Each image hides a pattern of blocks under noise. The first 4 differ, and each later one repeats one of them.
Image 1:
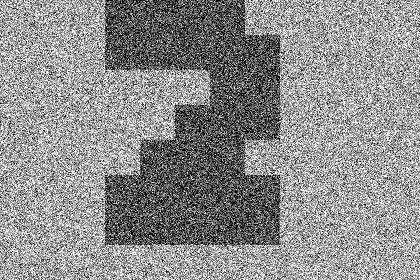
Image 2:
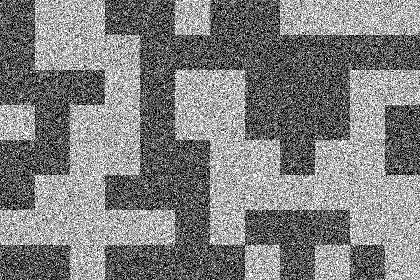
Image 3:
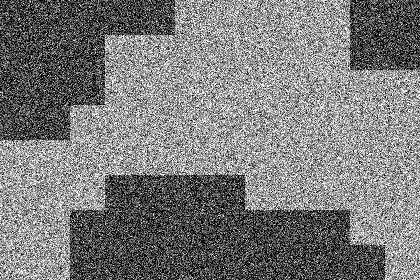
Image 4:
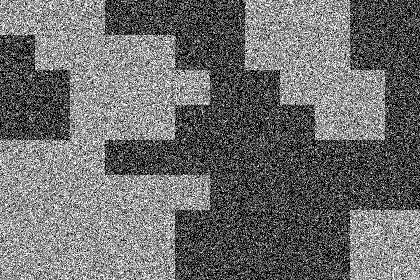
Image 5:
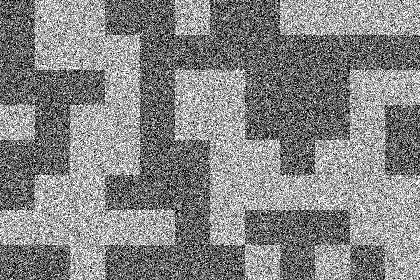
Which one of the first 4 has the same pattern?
2
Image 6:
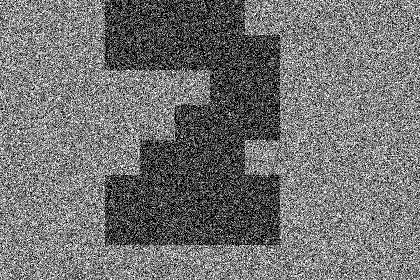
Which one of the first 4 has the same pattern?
1
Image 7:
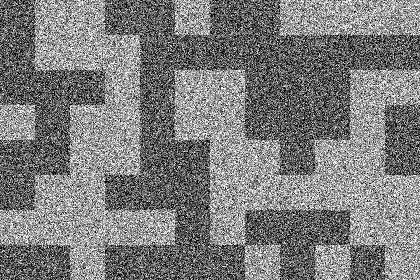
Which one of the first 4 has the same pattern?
2
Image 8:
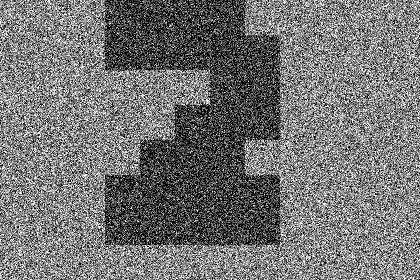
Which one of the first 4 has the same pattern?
1
